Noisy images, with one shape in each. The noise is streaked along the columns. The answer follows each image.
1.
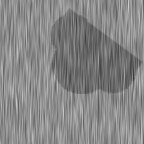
dark cloud
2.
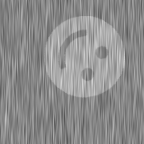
light smiling face
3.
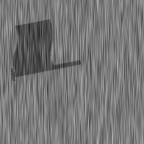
dark flag
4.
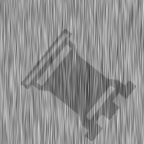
dark chess rook
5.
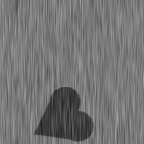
dark heart, bottom middle
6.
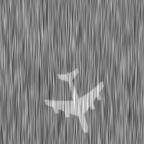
light airplane
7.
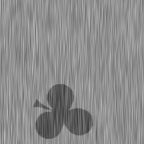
dark club, bottom middle
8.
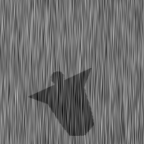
dark bell
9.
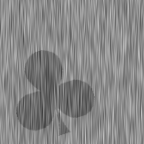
dark club
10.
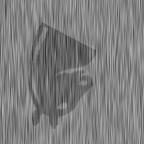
dark chess knight
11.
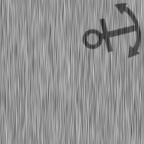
dark anchor, top right
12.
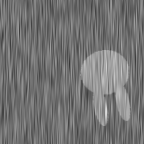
light rabbit's head
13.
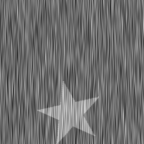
light star, bottom middle
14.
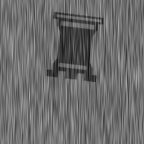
dark chess rook
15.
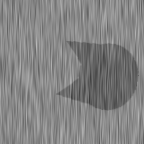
dark cat's head
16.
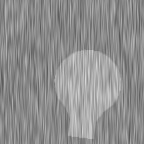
light light bulb
